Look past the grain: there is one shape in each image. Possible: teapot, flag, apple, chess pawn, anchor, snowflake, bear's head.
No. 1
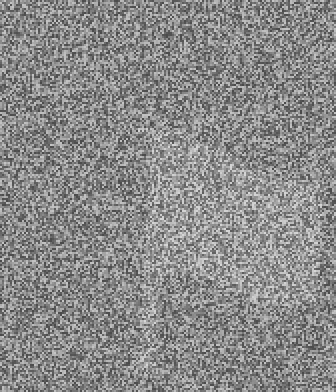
light flag
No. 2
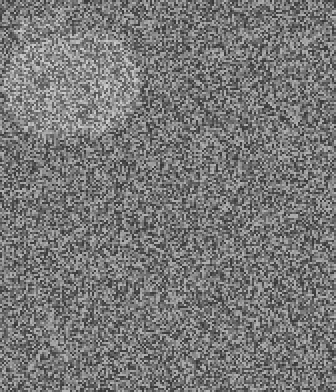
light apple, top left
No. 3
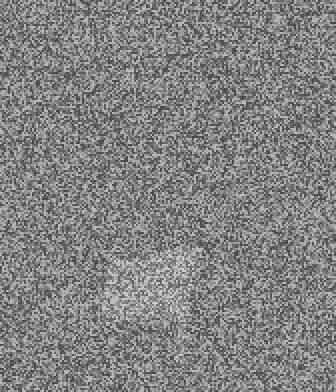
light flag, bottom middle
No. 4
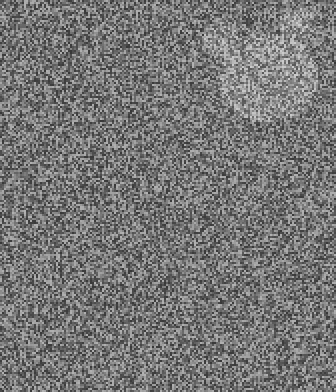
light bear's head, top right
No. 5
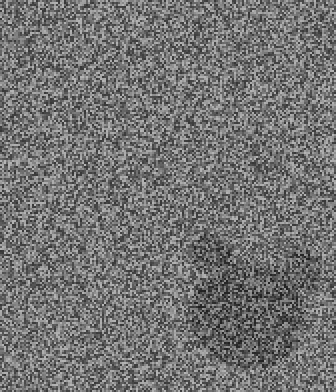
dark bear's head, bottom right
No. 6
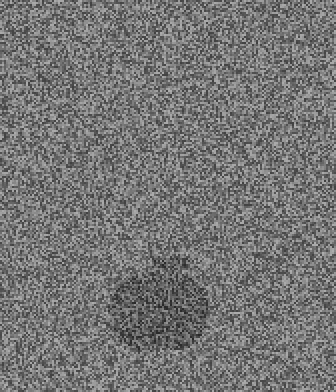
dark apple, bottom middle
